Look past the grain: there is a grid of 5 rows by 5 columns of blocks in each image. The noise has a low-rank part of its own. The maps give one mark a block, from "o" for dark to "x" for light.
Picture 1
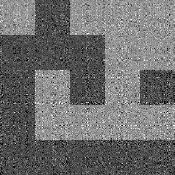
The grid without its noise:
xoxxx
oooxx
oxoxo
oxxxx
ooooo
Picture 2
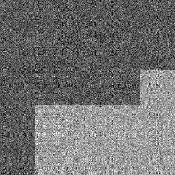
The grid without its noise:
ooooo
ooooo
oooox
oxxxx
oxxxx
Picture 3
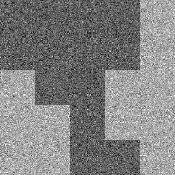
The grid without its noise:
oooox
oooox
xooxx
xxoxx
xxoox
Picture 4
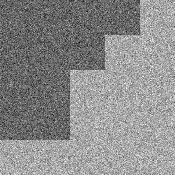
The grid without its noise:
oooox
oooxx
ooxxx
ooxxx
xxxxx
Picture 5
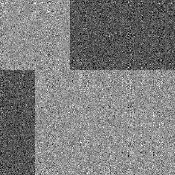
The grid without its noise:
xxooo
xxooo
oxxxx
oxxxx
oxxxx
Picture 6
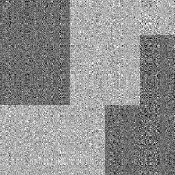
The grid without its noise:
ooxxx
ooxxo
ooxxo
xxxoo
xxxoo
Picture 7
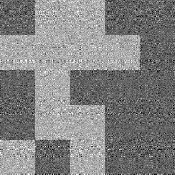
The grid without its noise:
oxxoo
xxxxo
oxooo
oxxoo
xoxoo
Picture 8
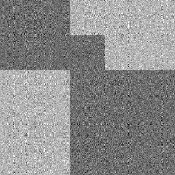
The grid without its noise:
ooxxx
oooxx
xxooo
xxooo
xxooo
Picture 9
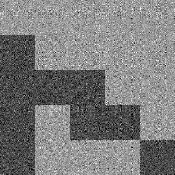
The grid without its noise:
xxxxx
oxxxx
oooxx
oxoox
oxxxo
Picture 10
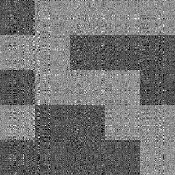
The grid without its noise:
oxxxx
xxooo
oxxxo
xooxx
oooox
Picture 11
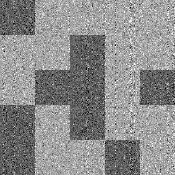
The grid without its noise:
oxxxx
xxoxx
xooxo
oxoxx
oxxox
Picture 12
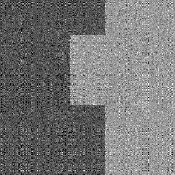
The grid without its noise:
oooxx
ooxxx
ooxxx
oooxx
oooxx
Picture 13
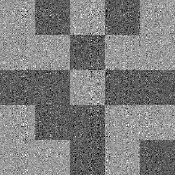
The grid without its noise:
xoxox
xxoxx
ooxoo
xooxx
xxoxo
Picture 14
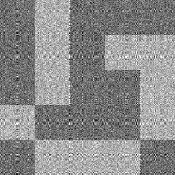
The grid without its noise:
oxooo
oxoxx
oxoox
xooox
oxxxo
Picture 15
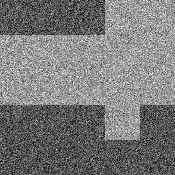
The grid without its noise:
oooxx
xxxxx
xxxxx
oooxo
ooooo
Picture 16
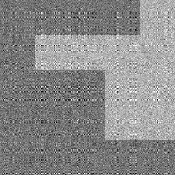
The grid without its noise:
oooox
oxxxx
oooxx
oooxx
ooooo
